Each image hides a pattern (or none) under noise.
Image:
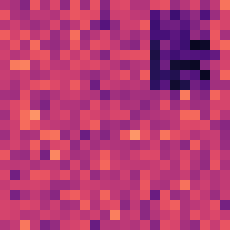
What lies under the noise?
one block
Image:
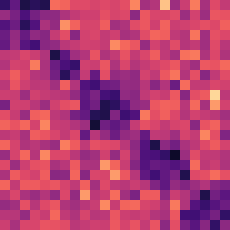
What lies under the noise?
blocks along the diagonal
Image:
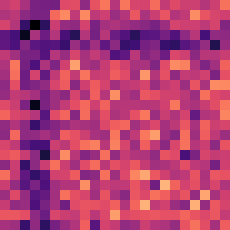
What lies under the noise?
bands of rows crossing bands of columns
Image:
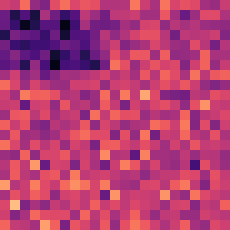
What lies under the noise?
one block
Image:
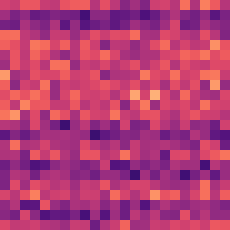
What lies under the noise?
bands of rows
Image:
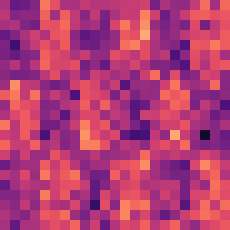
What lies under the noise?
a checkerboard
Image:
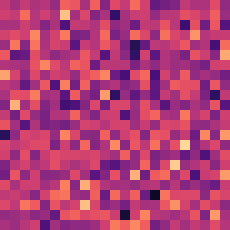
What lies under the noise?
only noise
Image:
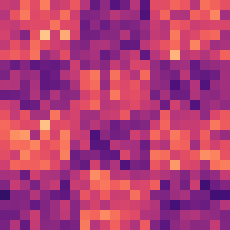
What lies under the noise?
a checkerboard
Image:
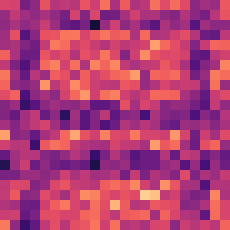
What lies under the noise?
bands of rows crossing bands of columns
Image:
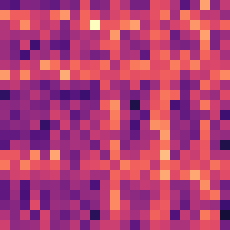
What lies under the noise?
bands of rows crossing bands of columns
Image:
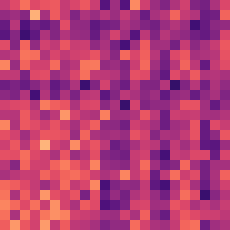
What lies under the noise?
bands of rows crossing bands of columns
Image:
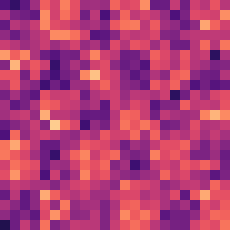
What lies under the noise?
a checkerboard
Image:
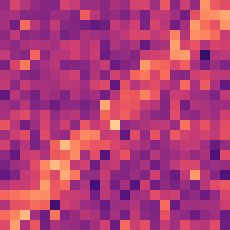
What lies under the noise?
a diagonal band
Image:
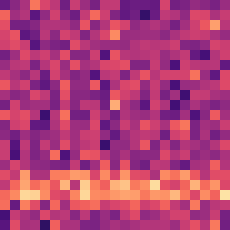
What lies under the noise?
one band of rows
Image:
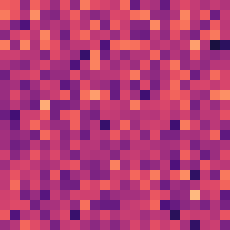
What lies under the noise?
only noise
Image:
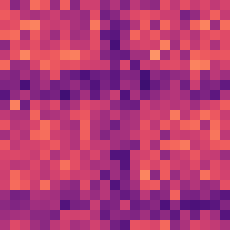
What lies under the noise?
bands of rows crossing bands of columns
